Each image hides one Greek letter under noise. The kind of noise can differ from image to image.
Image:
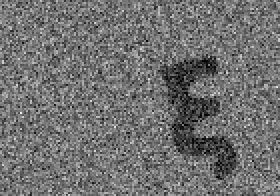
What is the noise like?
independent entries
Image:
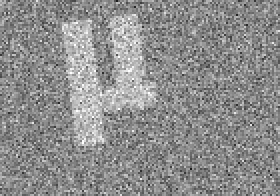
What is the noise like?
independent entries
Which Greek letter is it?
mu
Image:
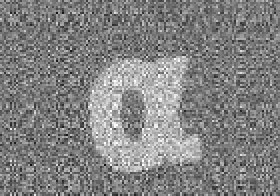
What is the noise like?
low rank plus noise
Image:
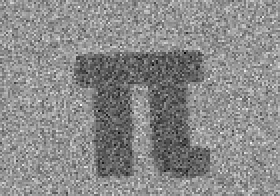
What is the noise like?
independent entries
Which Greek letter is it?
pi
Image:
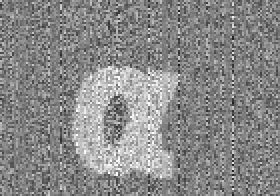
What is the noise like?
columns of uneven size
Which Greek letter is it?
alpha
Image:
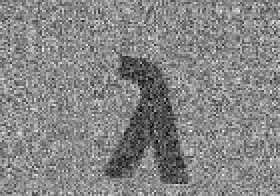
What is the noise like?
low rank plus noise
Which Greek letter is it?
lambda
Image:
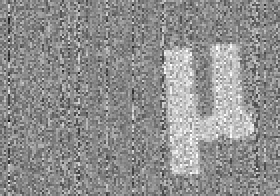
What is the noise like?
columns of uneven size
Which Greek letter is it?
mu
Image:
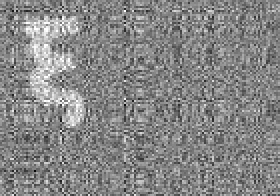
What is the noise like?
low rank plus noise
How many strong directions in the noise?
two
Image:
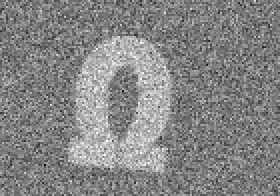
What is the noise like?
independent entries
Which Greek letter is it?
omega
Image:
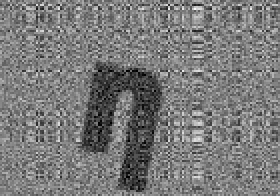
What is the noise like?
low rank plus noise
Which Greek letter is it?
eta
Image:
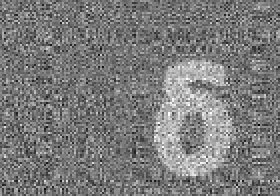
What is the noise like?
low rank plus noise
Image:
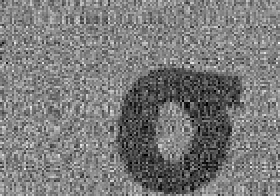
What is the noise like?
low rank plus noise
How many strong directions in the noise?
three or four
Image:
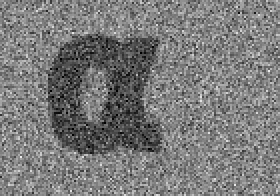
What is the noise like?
independent entries
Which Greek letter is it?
alpha
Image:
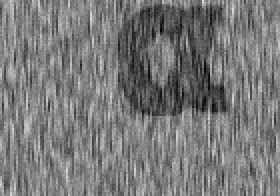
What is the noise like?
streaked along the columns
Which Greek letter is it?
alpha
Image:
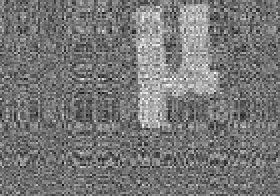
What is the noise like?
low rank plus noise
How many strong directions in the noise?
two
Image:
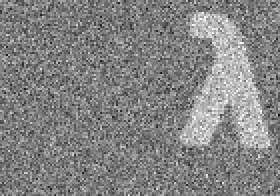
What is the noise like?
independent entries
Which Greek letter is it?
lambda
